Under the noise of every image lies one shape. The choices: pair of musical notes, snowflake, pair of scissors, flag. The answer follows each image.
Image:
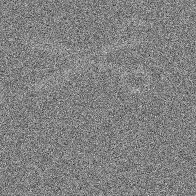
pair of scissors
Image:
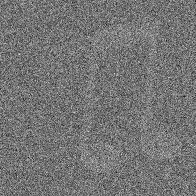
pair of musical notes
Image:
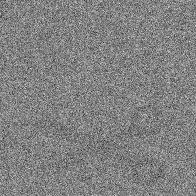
pair of scissors
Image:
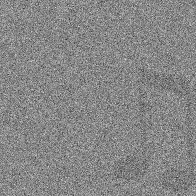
pair of musical notes
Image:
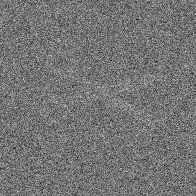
pair of scissors
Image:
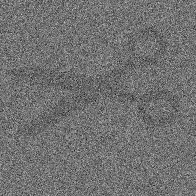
pair of scissors
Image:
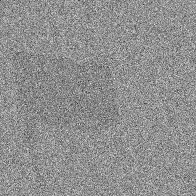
flag
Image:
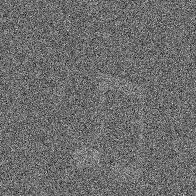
pair of musical notes
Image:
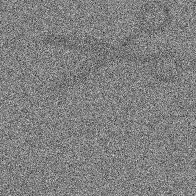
pair of scissors
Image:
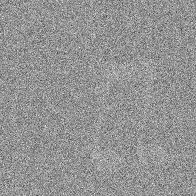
pair of musical notes
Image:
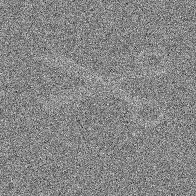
pair of scissors
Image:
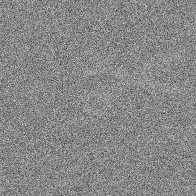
pair of scissors
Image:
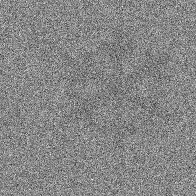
snowflake
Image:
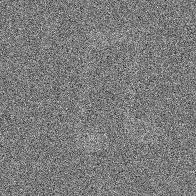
pair of musical notes
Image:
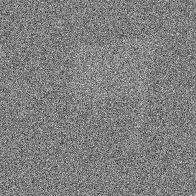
flag
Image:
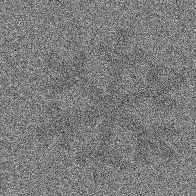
snowflake
